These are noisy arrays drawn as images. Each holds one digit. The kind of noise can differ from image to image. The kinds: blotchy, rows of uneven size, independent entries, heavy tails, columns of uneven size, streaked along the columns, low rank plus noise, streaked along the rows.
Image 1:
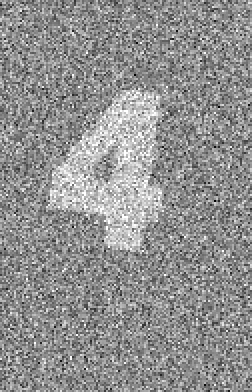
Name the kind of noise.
low rank plus noise
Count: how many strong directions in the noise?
two
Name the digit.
4
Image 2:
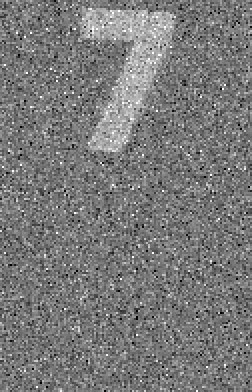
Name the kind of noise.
heavy tails
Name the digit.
7
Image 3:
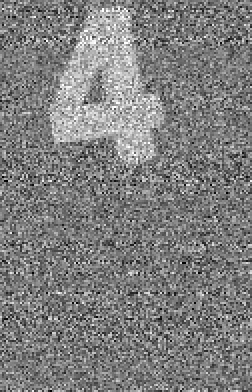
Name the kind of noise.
rows of uneven size
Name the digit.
4
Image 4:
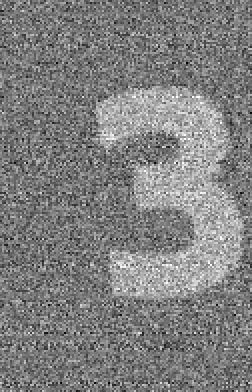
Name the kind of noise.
rows of uneven size
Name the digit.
3
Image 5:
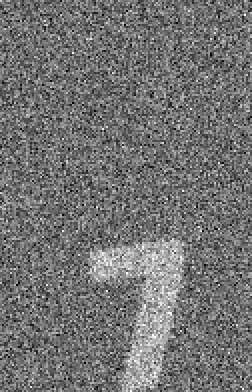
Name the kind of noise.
independent entries
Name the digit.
7
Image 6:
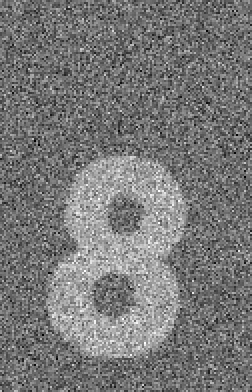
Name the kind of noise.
independent entries
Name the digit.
8
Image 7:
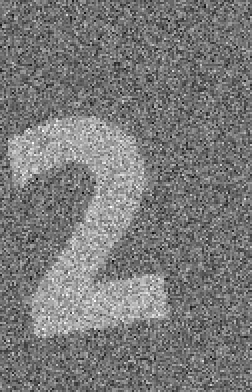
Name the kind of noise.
independent entries
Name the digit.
2
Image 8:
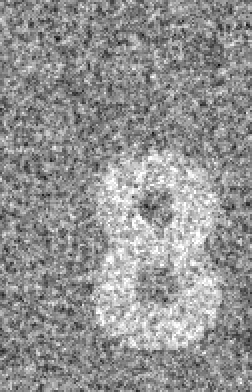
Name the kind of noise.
blotchy
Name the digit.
8
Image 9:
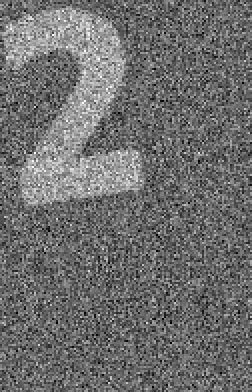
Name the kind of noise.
low rank plus noise
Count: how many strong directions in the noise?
one
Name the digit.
2
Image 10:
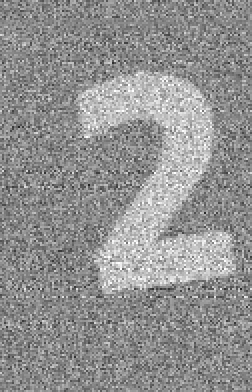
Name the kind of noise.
rows of uneven size
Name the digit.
2
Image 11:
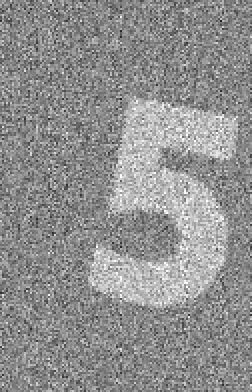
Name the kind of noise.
columns of uneven size
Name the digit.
5
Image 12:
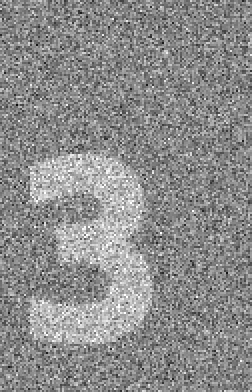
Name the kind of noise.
independent entries
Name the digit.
3
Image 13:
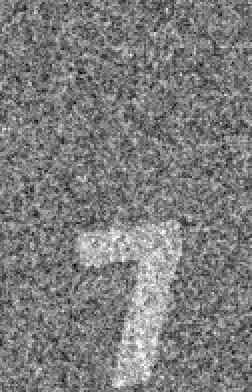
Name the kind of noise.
blotchy
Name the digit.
7
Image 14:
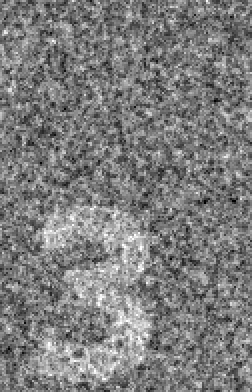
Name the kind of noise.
blotchy
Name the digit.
3
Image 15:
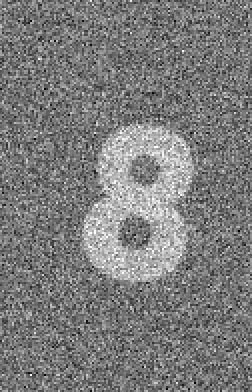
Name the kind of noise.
low rank plus noise
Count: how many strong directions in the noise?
two
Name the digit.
8
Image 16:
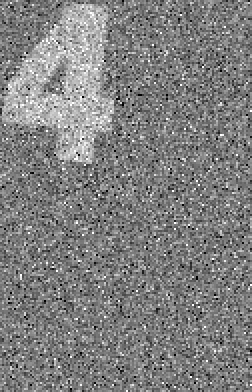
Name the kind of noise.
heavy tails
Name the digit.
4
